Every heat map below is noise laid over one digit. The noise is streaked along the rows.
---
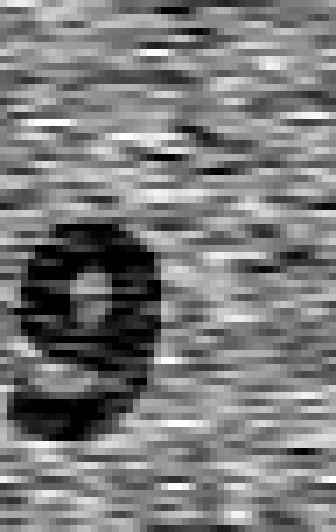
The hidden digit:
9
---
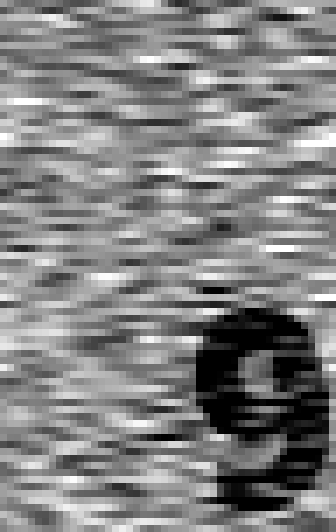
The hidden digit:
9
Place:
bottom right
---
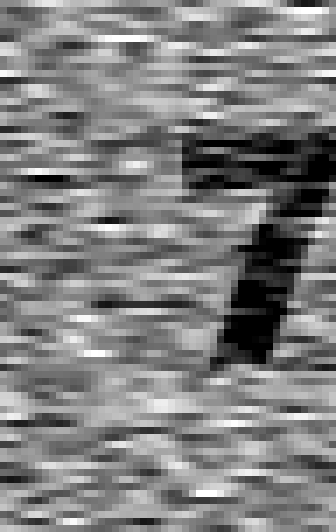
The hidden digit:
7
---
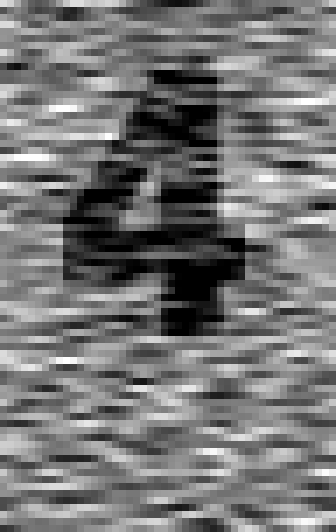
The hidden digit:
4
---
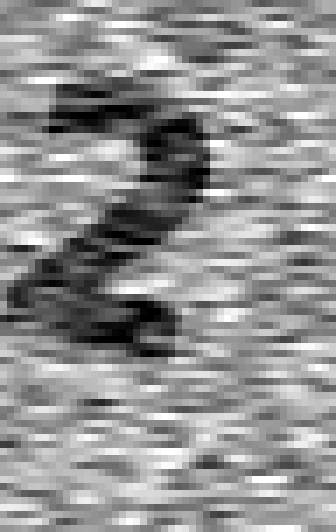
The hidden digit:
2
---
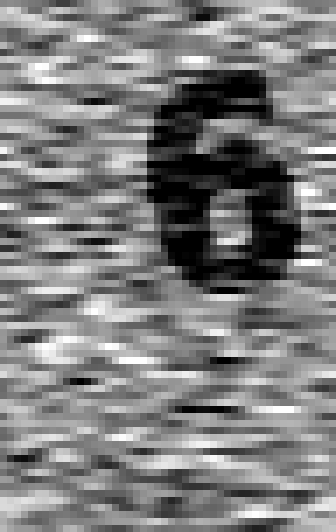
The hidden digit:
6
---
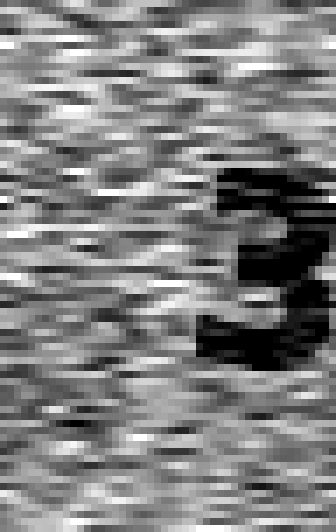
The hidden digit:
3
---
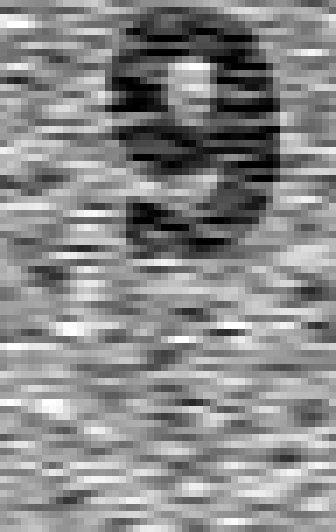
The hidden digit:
9
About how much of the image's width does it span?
half
